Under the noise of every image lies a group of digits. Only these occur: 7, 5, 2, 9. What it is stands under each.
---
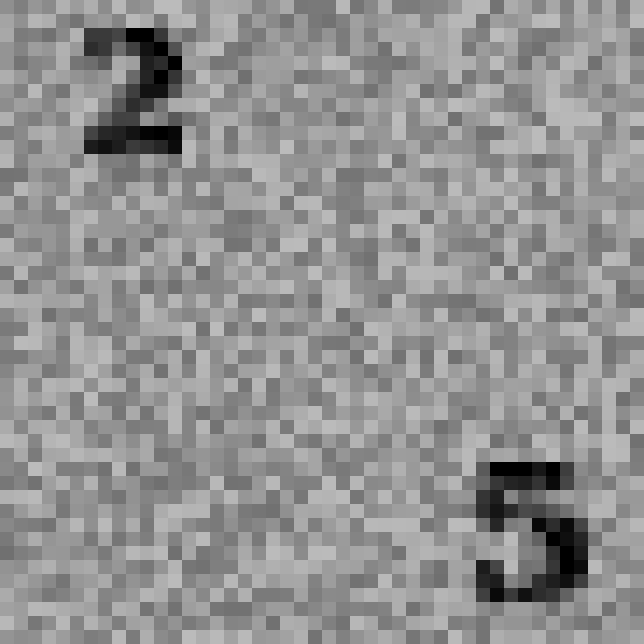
top left: dark 2; bottom right: dark 5
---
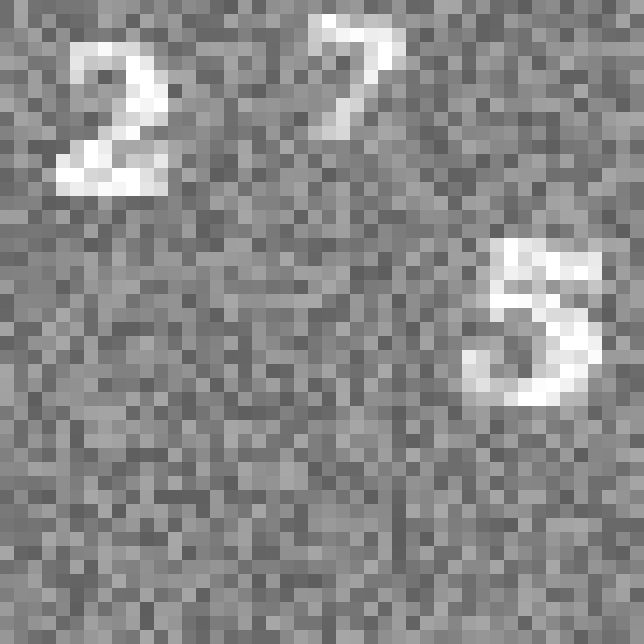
top left: light 2; top middle: light 7; middle right: light 5
